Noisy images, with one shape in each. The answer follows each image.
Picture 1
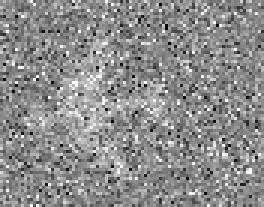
airplane
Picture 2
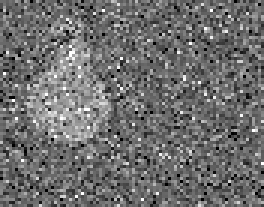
pear
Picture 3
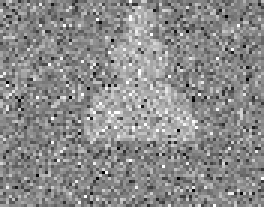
chess pawn
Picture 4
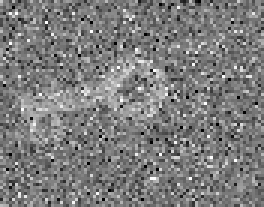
key
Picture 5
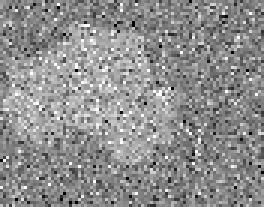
car
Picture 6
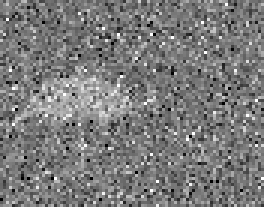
umbrella
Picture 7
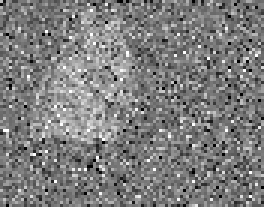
chess knight
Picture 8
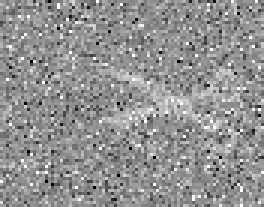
pair of scissors
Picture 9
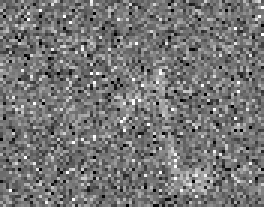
musical note
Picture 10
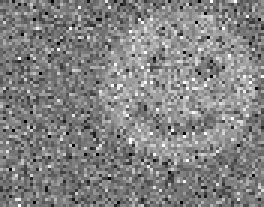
smiling face
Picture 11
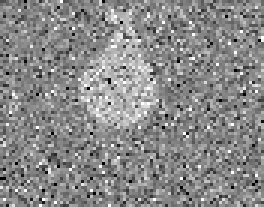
pear
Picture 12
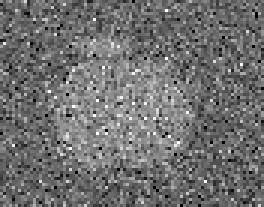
apple
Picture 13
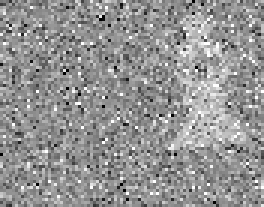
chess bishop
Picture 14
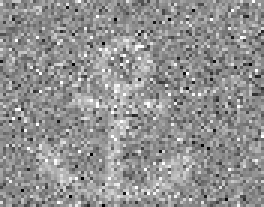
anchor
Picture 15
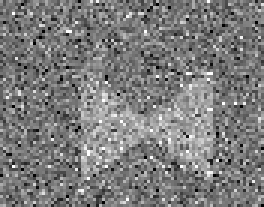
bow tie
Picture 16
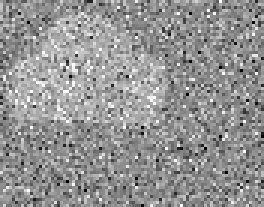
cloud
